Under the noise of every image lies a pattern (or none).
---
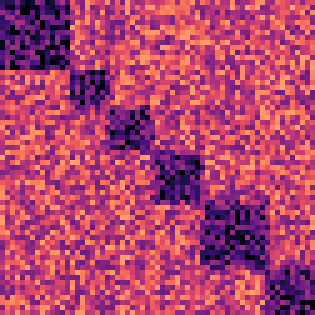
blocks along the diagonal
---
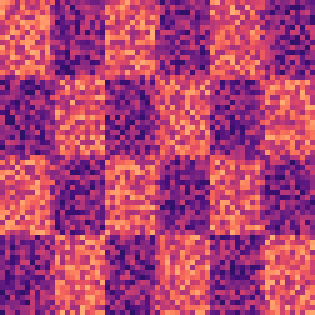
a checkerboard
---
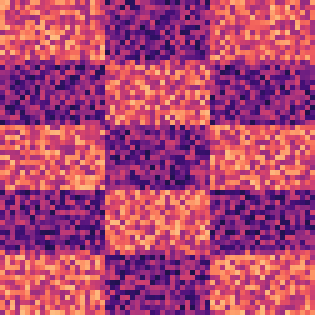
a checkerboard
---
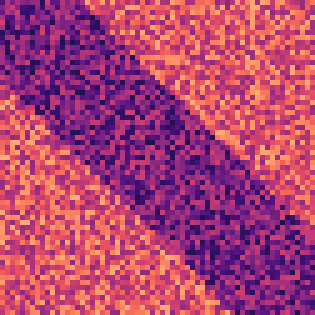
a diagonal band
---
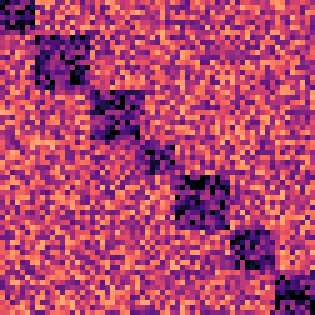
blocks along the diagonal
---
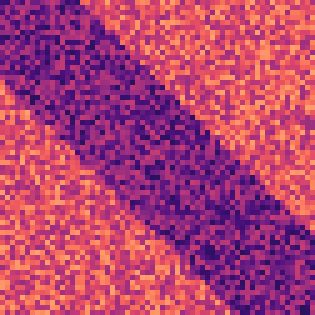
a diagonal band
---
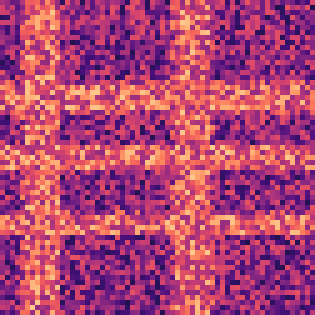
bands of rows crossing bands of columns
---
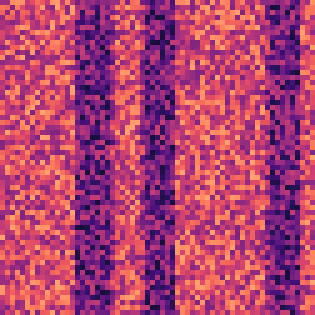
bands of columns
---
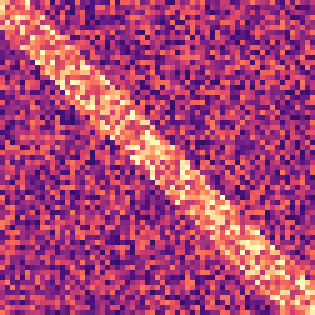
a diagonal band
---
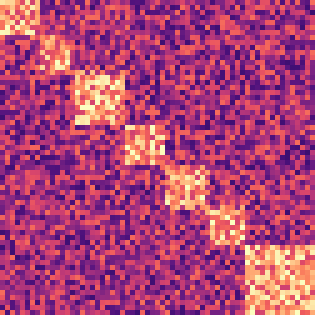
blocks along the diagonal
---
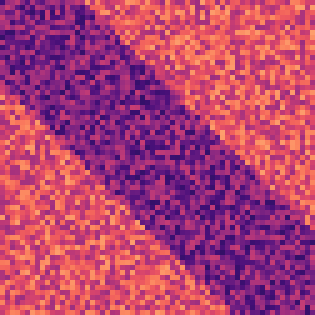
a diagonal band
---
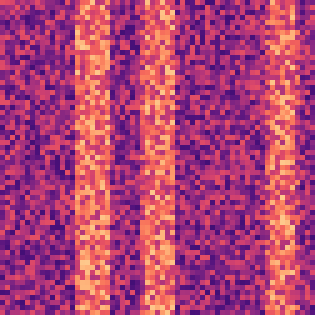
bands of columns
